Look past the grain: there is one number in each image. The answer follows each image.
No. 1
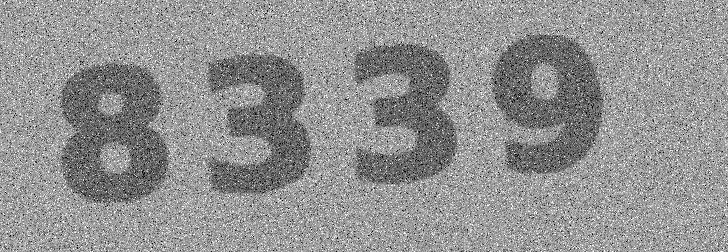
8339
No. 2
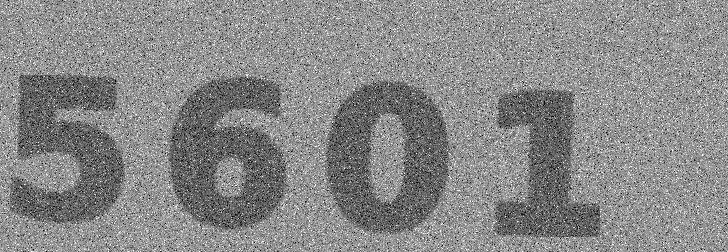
5601
